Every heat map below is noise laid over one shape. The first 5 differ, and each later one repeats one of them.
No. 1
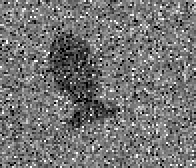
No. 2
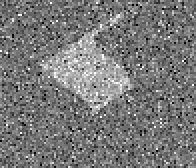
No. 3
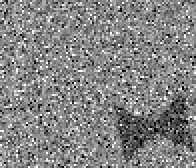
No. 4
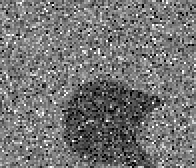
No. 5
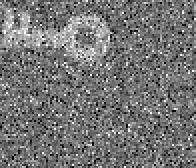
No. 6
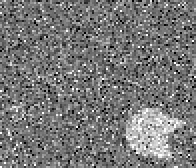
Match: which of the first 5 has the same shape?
4
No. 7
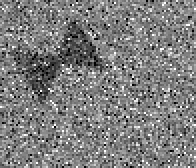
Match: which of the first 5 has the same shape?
3
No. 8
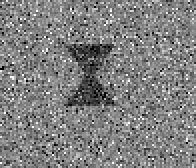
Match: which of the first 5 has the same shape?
3
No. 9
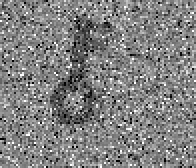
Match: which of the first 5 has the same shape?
5
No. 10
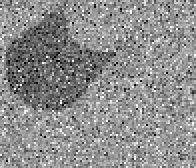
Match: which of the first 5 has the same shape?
4
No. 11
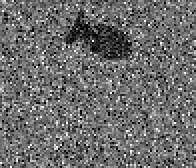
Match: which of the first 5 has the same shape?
1
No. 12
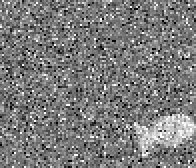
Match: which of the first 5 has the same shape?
1
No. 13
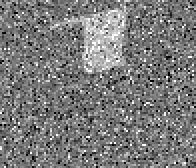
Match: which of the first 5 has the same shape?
2
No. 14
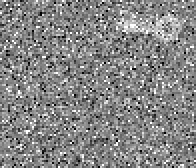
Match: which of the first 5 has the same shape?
5
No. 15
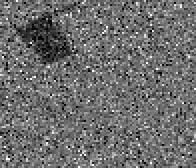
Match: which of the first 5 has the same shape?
2
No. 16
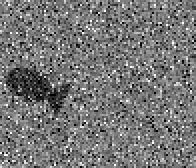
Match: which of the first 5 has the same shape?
1
